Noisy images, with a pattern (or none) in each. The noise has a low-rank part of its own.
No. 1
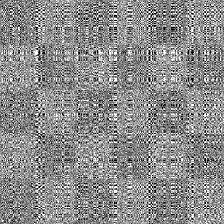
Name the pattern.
a checkerboard
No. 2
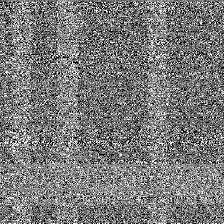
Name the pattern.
bands of rows crossing bands of columns
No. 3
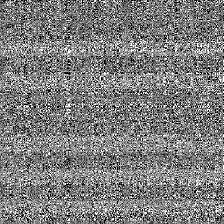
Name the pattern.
bands of rows
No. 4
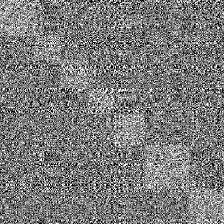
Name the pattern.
blocks along the diagonal
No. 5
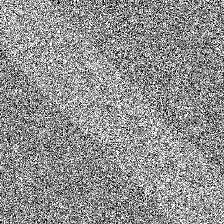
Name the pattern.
a diagonal band
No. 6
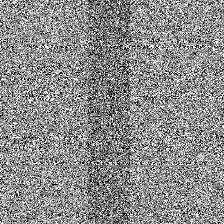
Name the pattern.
one band of columns
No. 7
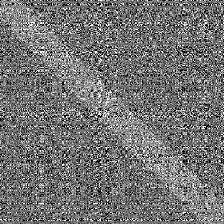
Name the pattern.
a diagonal band
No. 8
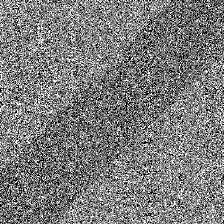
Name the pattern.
a diagonal band
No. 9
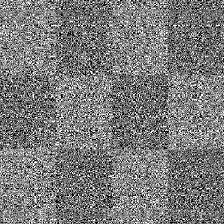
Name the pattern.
a checkerboard
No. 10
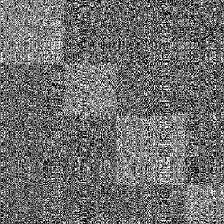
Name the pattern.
blocks along the diagonal
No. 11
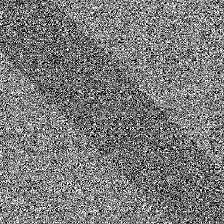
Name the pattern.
a diagonal band
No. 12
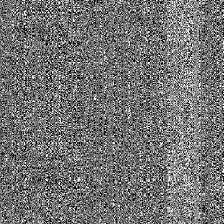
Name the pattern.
one band of columns
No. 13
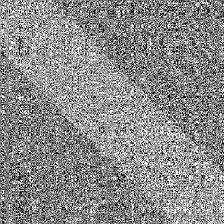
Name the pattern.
a diagonal band
